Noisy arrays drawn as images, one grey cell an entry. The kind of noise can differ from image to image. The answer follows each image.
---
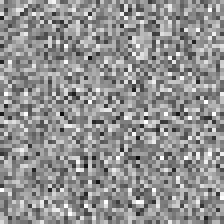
low rank plus noise
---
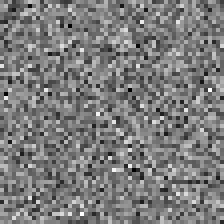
independent entries
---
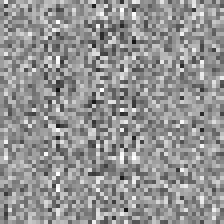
columns of uneven size
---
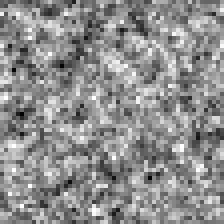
blotchy
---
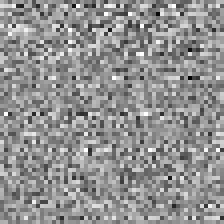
rows of uneven size
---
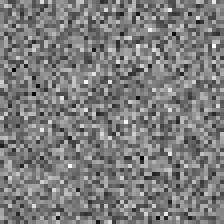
independent entries
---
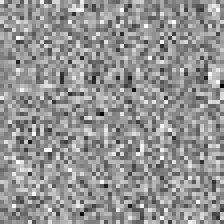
low rank plus noise
